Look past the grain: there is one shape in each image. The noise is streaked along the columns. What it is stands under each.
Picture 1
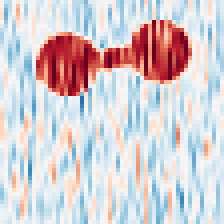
dumbbell
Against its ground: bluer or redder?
redder
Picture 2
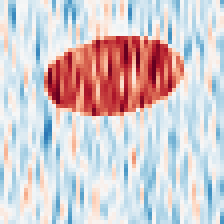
ellipse
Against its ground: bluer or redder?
redder
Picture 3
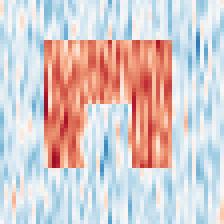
square with a notch
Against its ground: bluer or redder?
redder
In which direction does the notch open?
down
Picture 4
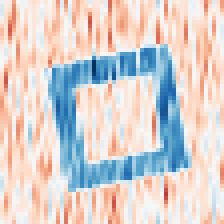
square frame
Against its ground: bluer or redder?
bluer
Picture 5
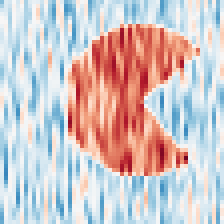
disc with a wedge cut out
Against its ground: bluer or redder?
redder
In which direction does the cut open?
right
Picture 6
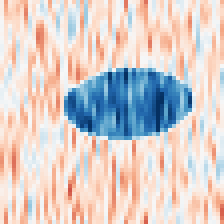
ellipse
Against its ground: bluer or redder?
bluer
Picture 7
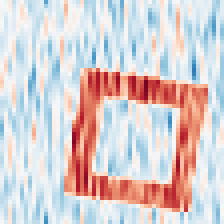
square frame
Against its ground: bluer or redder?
redder
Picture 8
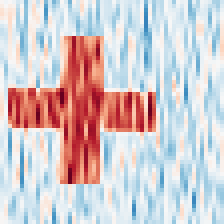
cross
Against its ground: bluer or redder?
redder
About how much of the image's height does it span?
two thirds
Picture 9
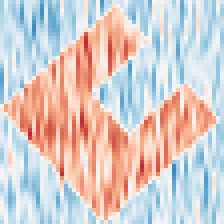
square with a notch
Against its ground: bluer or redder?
redder
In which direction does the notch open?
up and right
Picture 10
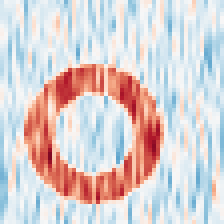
ring
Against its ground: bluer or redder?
redder
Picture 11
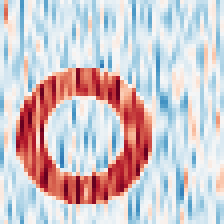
ring
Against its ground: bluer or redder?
redder
